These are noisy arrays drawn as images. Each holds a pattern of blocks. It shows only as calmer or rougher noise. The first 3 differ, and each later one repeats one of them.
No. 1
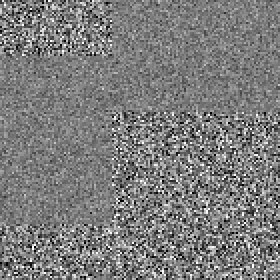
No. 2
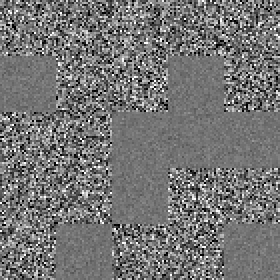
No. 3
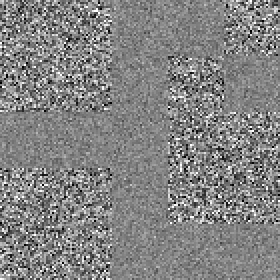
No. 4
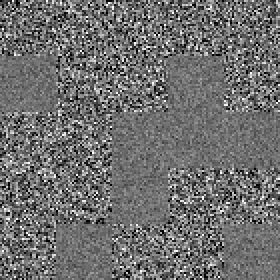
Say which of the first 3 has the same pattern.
2
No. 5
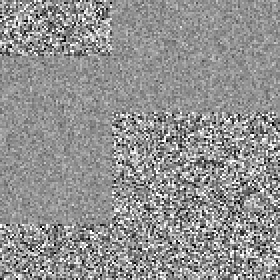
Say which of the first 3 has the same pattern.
1
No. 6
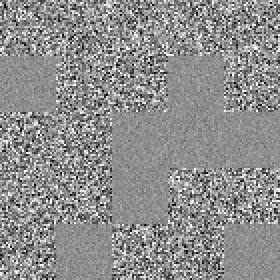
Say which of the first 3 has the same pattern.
2
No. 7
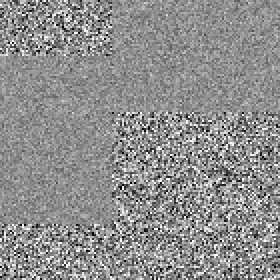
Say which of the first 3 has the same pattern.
1
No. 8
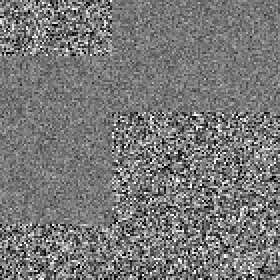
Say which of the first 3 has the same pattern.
1
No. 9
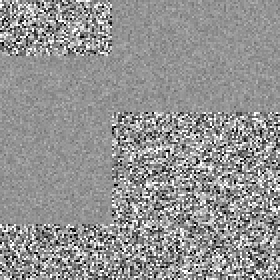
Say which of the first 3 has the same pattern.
1
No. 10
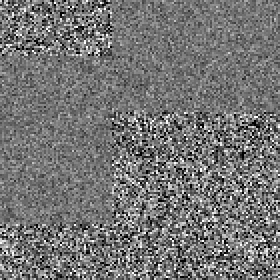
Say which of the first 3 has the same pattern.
1
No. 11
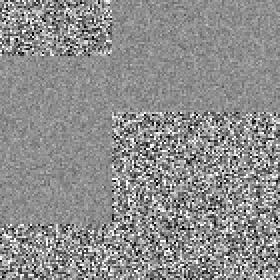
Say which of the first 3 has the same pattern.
1
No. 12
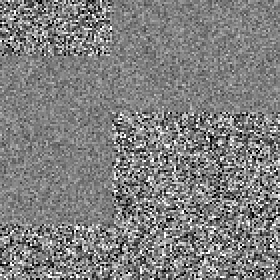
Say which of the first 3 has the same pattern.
1
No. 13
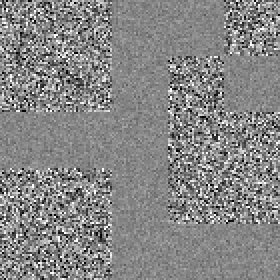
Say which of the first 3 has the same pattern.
3
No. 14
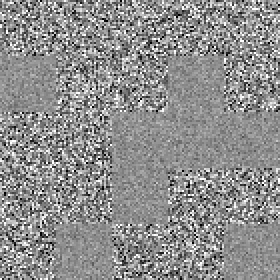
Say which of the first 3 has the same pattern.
2
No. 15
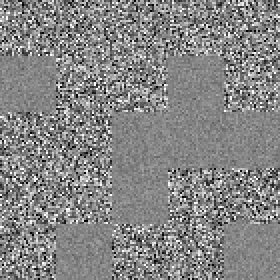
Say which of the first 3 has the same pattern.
2
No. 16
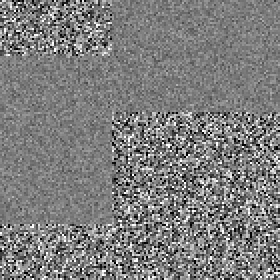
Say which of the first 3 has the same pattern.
1
